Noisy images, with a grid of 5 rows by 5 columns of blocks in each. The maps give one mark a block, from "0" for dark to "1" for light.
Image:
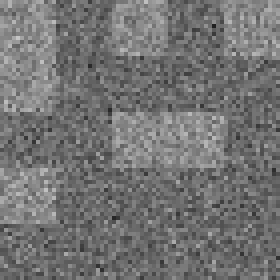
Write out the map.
10101
10000
00110
10000
00000
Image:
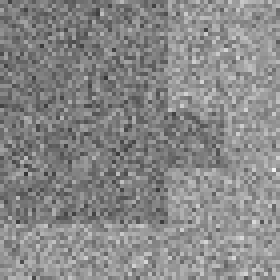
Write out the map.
00011
00011
00001
00011
11111
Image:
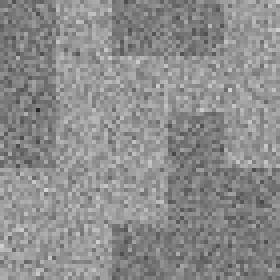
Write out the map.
01001
01111
01101
11100
11000
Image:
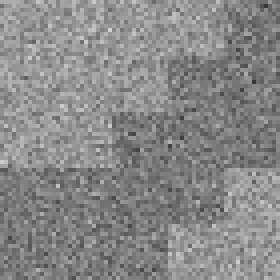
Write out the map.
11110
11100
11000
00001
00011
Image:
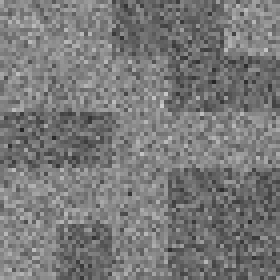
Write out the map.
11001
11100
00111
11100
10100
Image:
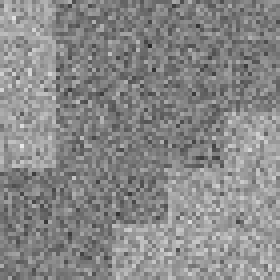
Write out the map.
10000
10000
10001
00011
00111
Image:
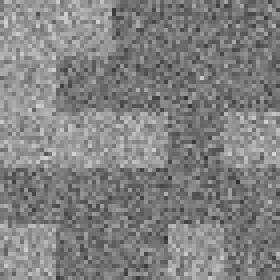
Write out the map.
11000
10000
11101
00000
10010
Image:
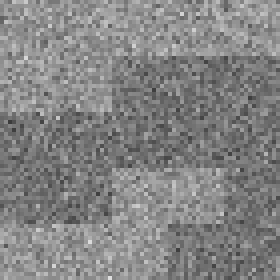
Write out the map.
11111
11000
00000
00110
11100
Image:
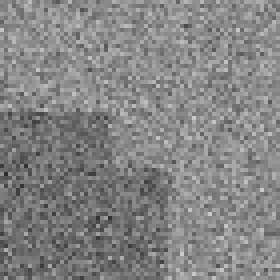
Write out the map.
11111
11111
00111
00011
00011
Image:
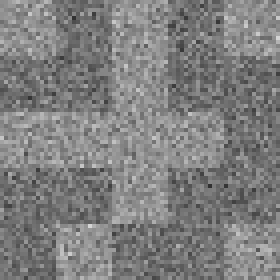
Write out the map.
10101
00100
11110
00100
01001
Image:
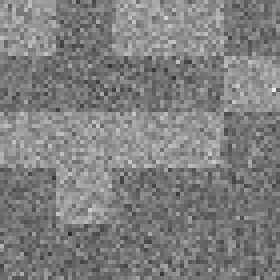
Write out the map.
10110
00001
11110
01000
00000
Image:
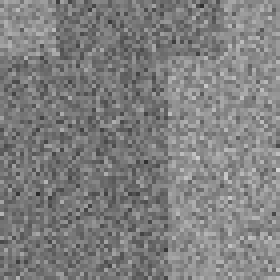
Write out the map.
10001
00011
00011
00011
00011
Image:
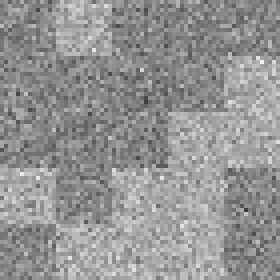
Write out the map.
01000
00001
00011
10110
01110
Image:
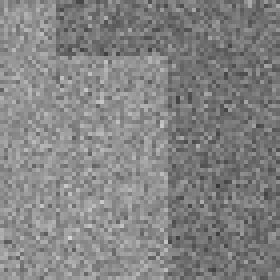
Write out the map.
10000
11100
11100
11100
11100
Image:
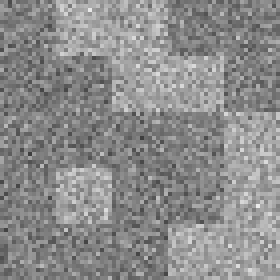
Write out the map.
01100
00110
00001
01001
00011
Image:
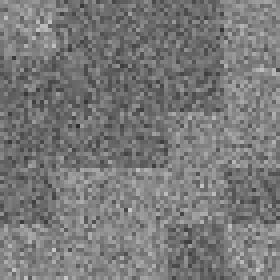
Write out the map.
10001
00001
00011
01110
11101
